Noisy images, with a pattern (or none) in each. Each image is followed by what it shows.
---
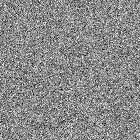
only noise
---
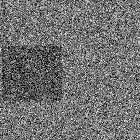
one block
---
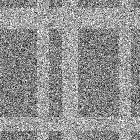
bands of rows crossing bands of columns
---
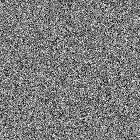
only noise
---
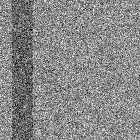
one band of columns
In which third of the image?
left
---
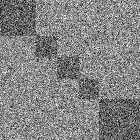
blocks along the diagonal
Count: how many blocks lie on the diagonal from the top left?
5
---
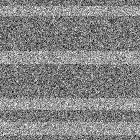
bands of rows
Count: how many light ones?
4
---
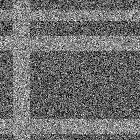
bands of rows crossing bands of columns
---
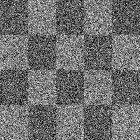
a checkerboard
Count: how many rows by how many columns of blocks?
4 by 5
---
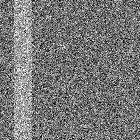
one band of columns
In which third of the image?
left
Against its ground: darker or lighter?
lighter
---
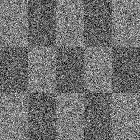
a checkerboard
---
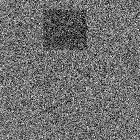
one block
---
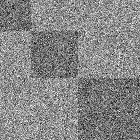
blocks along the diagonal
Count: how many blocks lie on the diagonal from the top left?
3
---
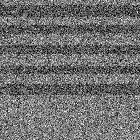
bands of rows
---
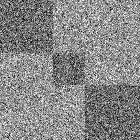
blocks along the diagonal
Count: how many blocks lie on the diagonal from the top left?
3
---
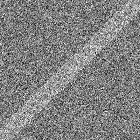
a diagonal band
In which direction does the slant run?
bottom left to top right
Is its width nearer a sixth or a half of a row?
a sixth
